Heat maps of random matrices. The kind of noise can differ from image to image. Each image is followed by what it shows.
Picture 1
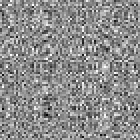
low rank plus noise
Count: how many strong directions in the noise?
three or four
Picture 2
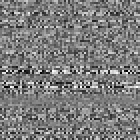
rows of uneven size
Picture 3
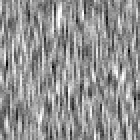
streaked along the columns
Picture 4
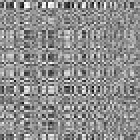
low rank plus noise
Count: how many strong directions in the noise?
one
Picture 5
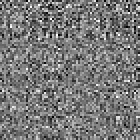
low rank plus noise
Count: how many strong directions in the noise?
five to eight
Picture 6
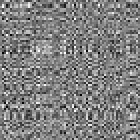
low rank plus noise
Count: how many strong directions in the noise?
two
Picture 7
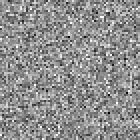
independent entries
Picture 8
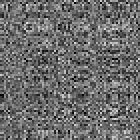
low rank plus noise
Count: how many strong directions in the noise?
three or four
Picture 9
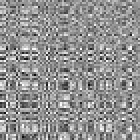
low rank plus noise
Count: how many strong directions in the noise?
one
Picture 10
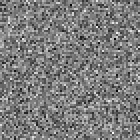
independent entries
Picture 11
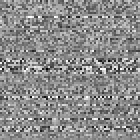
rows of uneven size
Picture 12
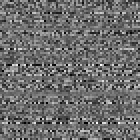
rows of uneven size
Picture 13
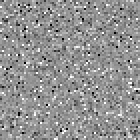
heavy tails
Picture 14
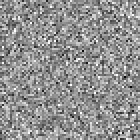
independent entries
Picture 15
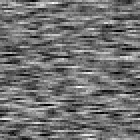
streaked along the rows
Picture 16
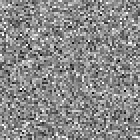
independent entries
